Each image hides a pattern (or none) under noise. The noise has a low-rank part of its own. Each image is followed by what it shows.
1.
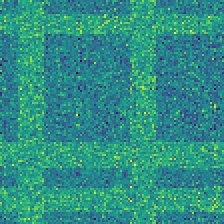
bands of rows crossing bands of columns
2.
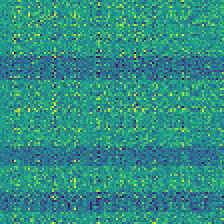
bands of rows
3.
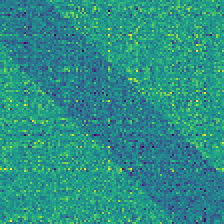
a diagonal band
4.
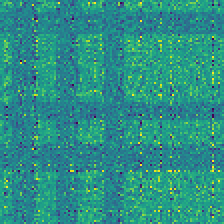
bands of rows crossing bands of columns
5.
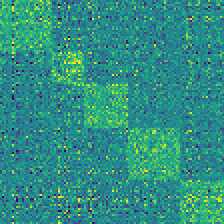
blocks along the diagonal
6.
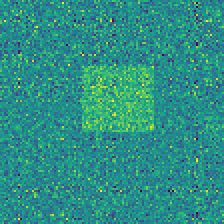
one block
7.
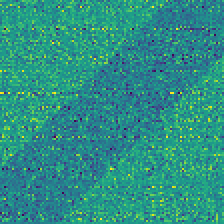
a diagonal band
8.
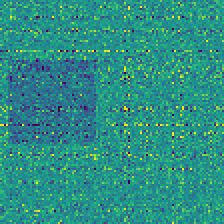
one block
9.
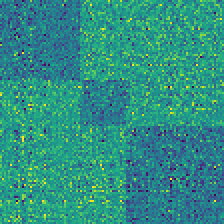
blocks along the diagonal
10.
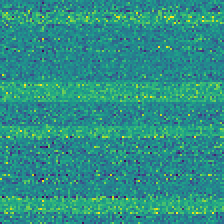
bands of rows
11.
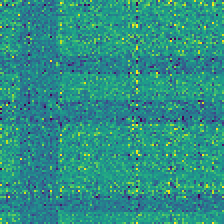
bands of rows crossing bands of columns
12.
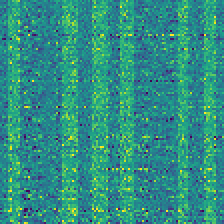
bands of columns
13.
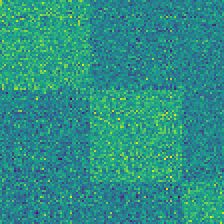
blocks along the diagonal
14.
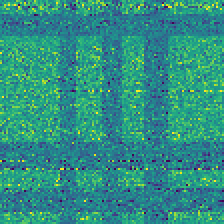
bands of rows crossing bands of columns
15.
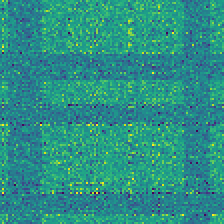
bands of rows crossing bands of columns
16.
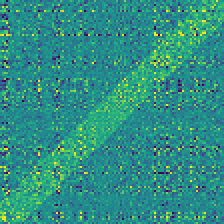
a diagonal band
